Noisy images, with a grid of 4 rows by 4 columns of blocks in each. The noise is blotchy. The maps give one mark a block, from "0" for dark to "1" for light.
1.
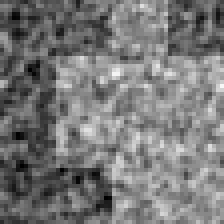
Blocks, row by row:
0 0 1 0
0 1 1 1
0 1 1 1
0 0 1 1
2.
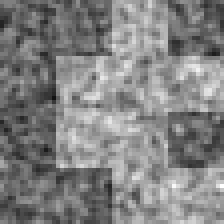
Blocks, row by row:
0 0 1 0
0 1 1 1
0 1 1 0
0 0 1 1
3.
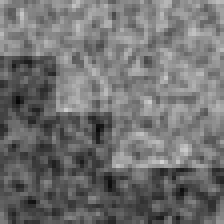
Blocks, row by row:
1 1 1 1
0 1 1 1
0 0 1 1
0 0 0 0
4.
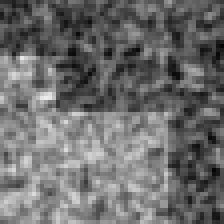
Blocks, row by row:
0 0 0 0
1 0 0 0
1 1 1 0
1 1 1 0
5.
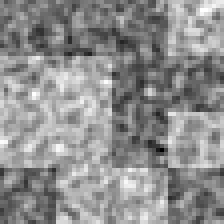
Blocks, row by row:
0 0 0 1
1 1 0 0
1 1 0 1
0 1 1 0
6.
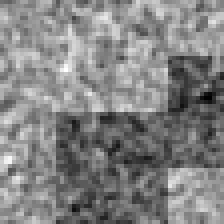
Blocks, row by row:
1 1 1 1
1 1 1 0
1 0 0 0
1 0 0 1
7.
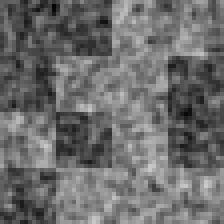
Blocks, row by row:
0 0 1 1
0 1 1 0
1 0 1 0
0 1 1 1
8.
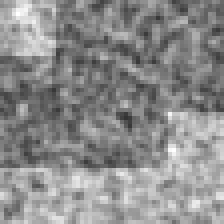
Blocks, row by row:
1 0 0 0
0 0 0 0
0 0 0 1
1 1 1 1
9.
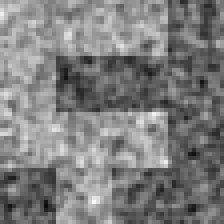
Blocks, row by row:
1 1 1 0
1 0 0 0
1 1 1 0
0 1 0 0
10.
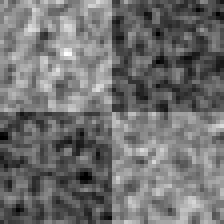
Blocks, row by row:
1 1 0 0
1 1 0 0
0 0 1 1
0 0 1 1
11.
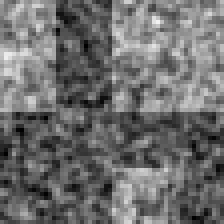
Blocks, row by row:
1 0 1 1
1 0 1 1
0 0 0 0
0 0 1 0
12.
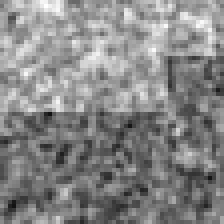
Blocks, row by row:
1 1 1 1
1 1 1 0
0 0 0 0
0 0 0 0
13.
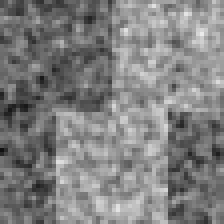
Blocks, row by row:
0 0 1 1
0 0 1 1
0 1 1 0
0 1 1 0
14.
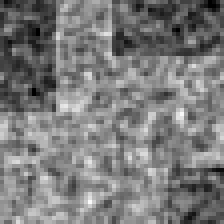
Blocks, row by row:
0 1 0 0
0 1 1 1
1 1 1 1
1 1 1 0
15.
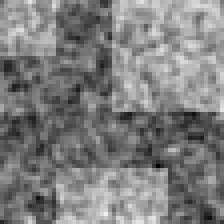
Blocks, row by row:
1 0 1 1
0 0 1 1
0 0 0 0
0 1 1 0
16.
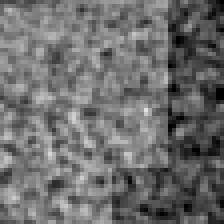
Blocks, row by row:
1 1 1 0
1 1 1 0
1 1 1 0
1 1 0 0
